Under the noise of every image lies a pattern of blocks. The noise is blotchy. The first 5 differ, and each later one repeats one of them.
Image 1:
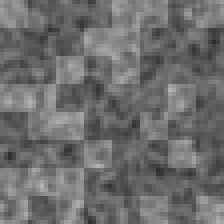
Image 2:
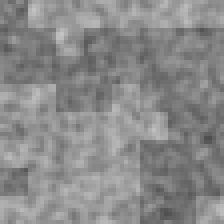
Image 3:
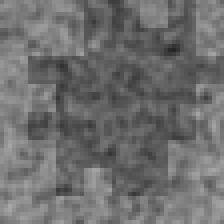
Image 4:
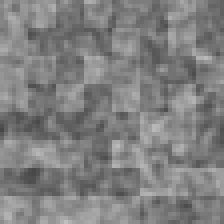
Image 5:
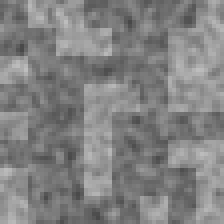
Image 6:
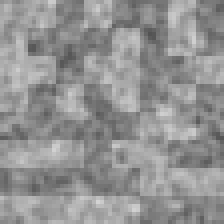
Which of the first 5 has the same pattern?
4
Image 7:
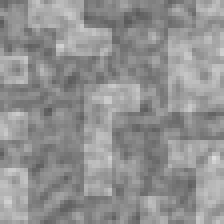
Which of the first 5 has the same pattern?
5
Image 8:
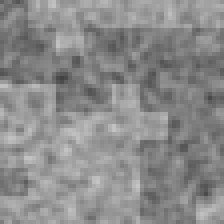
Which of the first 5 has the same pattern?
2
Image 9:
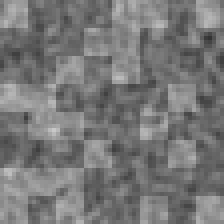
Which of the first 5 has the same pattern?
1
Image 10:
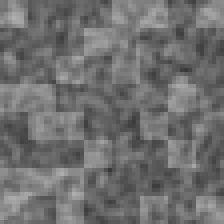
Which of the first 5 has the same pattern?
1
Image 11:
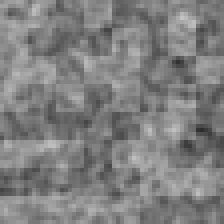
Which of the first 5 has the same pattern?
4
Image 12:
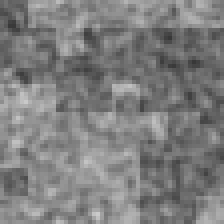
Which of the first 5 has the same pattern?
2
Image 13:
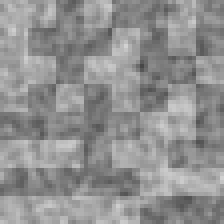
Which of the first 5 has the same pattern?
4
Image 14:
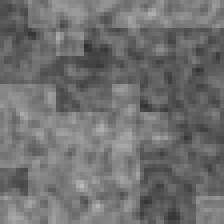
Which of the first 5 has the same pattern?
2
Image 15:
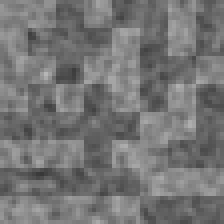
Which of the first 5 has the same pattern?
4
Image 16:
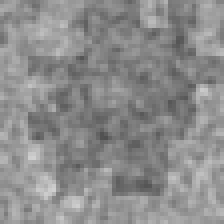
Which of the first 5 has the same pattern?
3
